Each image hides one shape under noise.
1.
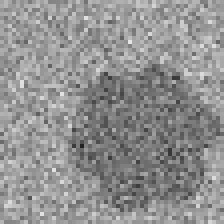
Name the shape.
flower
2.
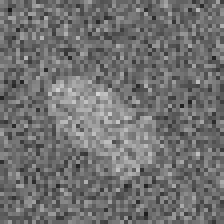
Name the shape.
footprint
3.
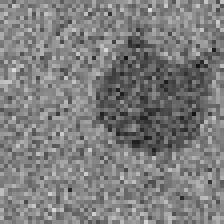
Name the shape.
cat's head
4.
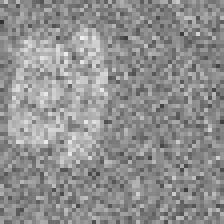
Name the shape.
telephone
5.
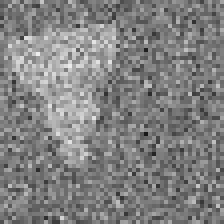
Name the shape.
chess pawn
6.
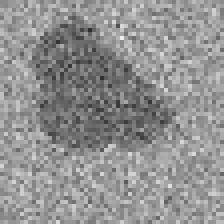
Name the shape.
cloud
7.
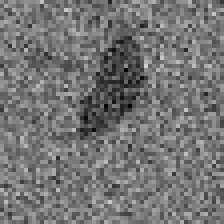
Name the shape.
umbrella
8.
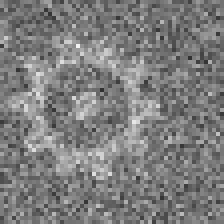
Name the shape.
gear
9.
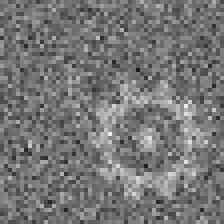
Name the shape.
gear
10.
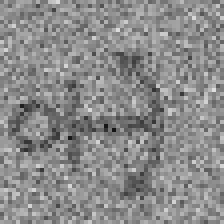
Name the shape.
anchor
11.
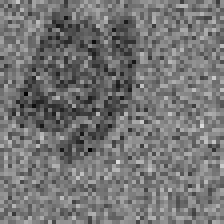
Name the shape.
telephone
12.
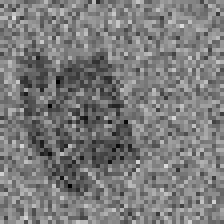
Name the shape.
telephone
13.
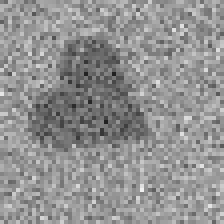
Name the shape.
heart
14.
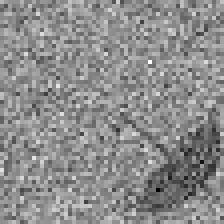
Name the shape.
umbrella
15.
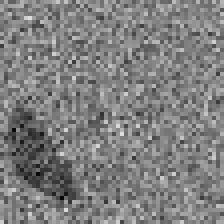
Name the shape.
umbrella
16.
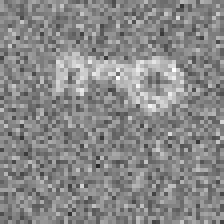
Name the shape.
key
